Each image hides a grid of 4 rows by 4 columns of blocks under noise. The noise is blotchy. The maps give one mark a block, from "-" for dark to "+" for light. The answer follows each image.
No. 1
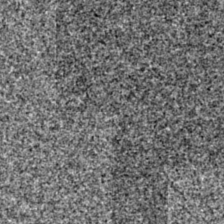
+ - - -
+ - - -
+ + - -
+ + - +
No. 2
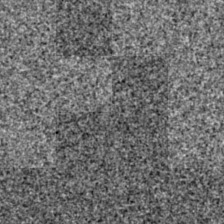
+ - + +
+ + - +
+ - - +
- - - -
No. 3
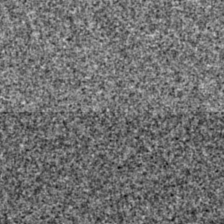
+ + + +
+ + + +
- - - -
- - - -
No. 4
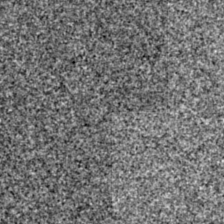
- - - +
- - - +
- - + +
- - + +
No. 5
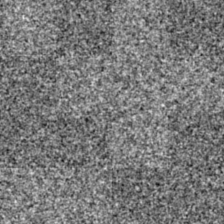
+ - + -
- + + +
- - + -
+ + - -
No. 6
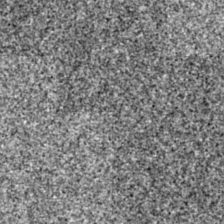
- - - +
+ - - -
+ + - -
+ + - -
